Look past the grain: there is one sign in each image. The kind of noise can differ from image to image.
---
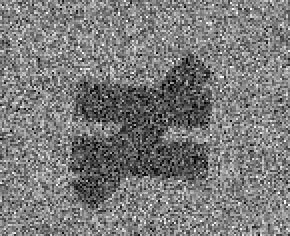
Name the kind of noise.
independent entries
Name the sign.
not-equal sign
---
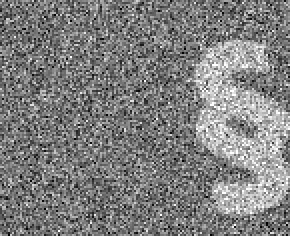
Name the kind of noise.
independent entries
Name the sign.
section sign
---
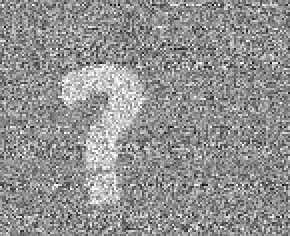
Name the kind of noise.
rows of uneven size
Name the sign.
question mark
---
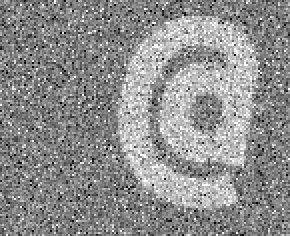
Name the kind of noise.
heavy tails
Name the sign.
at sign
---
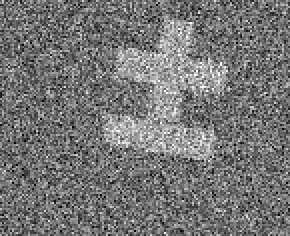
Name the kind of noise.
independent entries
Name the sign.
plus-minus sign
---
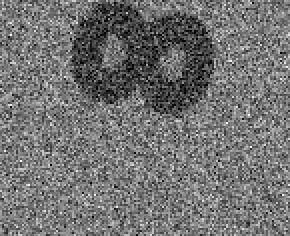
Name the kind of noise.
independent entries
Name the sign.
infinity sign
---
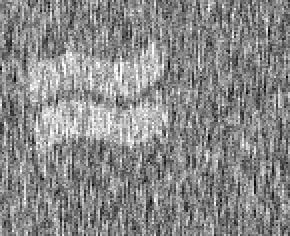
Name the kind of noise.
streaked along the columns
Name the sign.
approximately sign
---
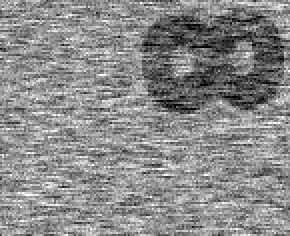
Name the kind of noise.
streaked along the rows
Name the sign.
infinity sign
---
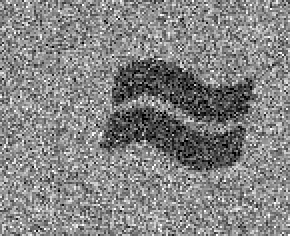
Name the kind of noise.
independent entries
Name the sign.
approximately sign
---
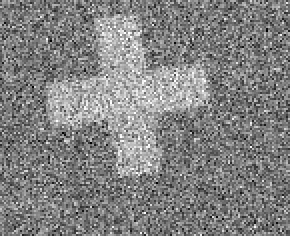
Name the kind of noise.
independent entries
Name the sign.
plus sign
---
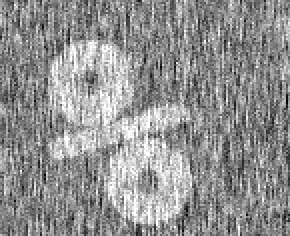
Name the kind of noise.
streaked along the columns
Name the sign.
percent sign
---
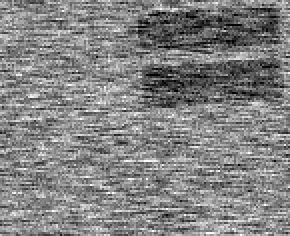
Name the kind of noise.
streaked along the rows
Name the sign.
equals sign
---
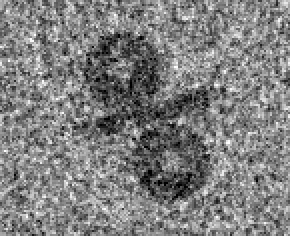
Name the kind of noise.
blotchy
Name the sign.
percent sign
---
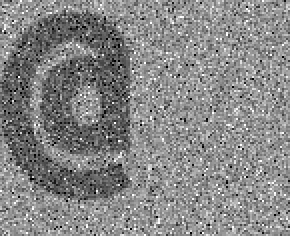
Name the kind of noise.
heavy tails
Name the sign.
at sign
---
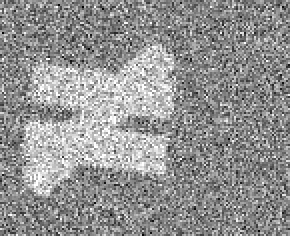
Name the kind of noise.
low rank plus noise
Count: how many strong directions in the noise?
five to eight
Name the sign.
not-equal sign
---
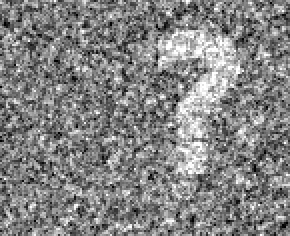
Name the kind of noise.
blotchy
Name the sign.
question mark
